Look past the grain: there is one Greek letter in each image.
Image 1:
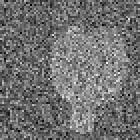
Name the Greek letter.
phi
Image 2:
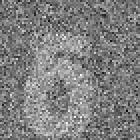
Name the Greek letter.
delta
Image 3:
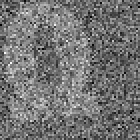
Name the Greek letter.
omega
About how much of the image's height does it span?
nearly all
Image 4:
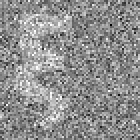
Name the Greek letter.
xi
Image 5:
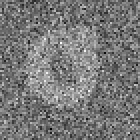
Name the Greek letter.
sigma
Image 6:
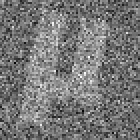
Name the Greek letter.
mu
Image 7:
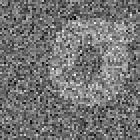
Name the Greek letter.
sigma
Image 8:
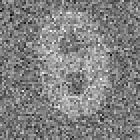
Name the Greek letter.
theta
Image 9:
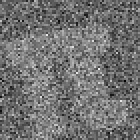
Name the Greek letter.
pi
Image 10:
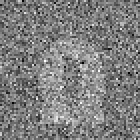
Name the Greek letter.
omega
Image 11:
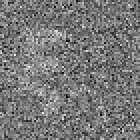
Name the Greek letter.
xi
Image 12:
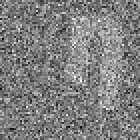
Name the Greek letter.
eta
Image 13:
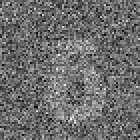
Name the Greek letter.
delta
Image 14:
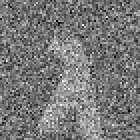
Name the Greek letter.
lambda
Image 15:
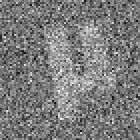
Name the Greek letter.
mu
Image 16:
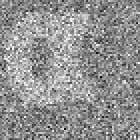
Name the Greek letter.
alpha
